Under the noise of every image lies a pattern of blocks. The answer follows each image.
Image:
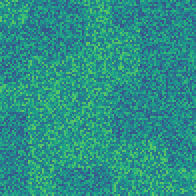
no symmetry
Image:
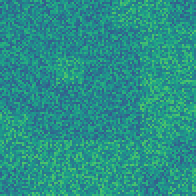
mirrored about the diagonal from the top left
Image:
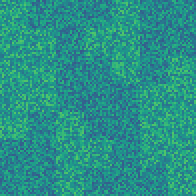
the same after a half turn
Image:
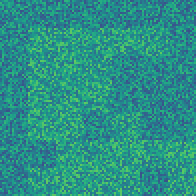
no symmetry
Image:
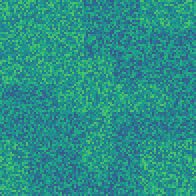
mirrored about the diagonal from the top left
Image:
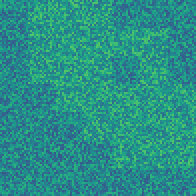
mirrored about the diagonal from the bottom left
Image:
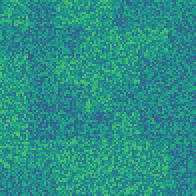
no symmetry
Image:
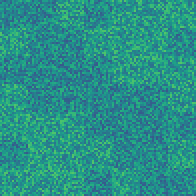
the same after a half turn
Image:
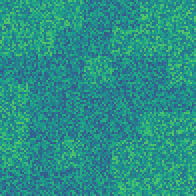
no symmetry
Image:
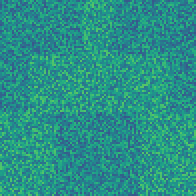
left and right mirror each other
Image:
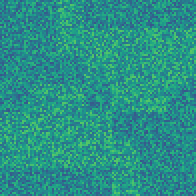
the same after a half turn
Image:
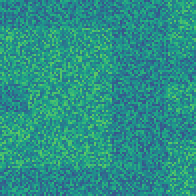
top and bottom mirror each other
